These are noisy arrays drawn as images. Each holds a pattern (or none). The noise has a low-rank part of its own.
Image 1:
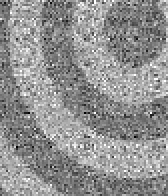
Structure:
rings round one point
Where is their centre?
top right
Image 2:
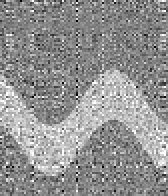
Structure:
a wavy band
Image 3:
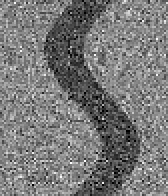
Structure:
a wavy band
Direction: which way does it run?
top to bottom
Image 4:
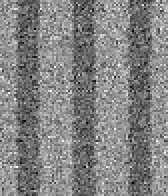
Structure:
vertical stripes
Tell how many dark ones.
3
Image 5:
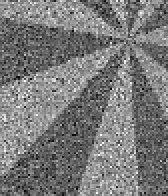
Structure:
spokes from one point
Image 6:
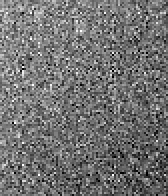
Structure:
a smooth slope
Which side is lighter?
top left
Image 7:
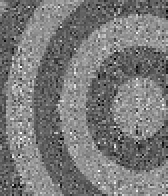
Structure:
rings round one point
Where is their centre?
middle right
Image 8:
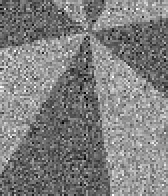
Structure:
spokes from one point
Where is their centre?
top middle
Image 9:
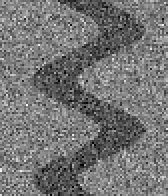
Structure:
a wavy band
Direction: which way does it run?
top to bottom
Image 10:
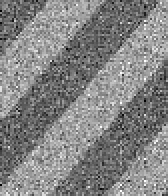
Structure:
diagonal stripes
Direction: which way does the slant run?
bottom left to top right
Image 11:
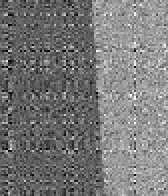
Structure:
a sharp edge
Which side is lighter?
right
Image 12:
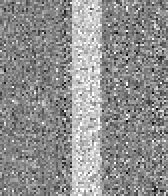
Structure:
one vertical stripe
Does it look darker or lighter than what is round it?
lighter
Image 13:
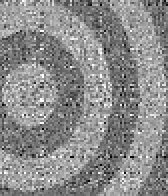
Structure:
rings round one point
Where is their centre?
middle left
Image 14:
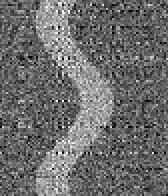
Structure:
a wavy band
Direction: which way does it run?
top to bottom
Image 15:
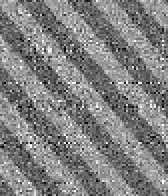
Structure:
diagonal stripes
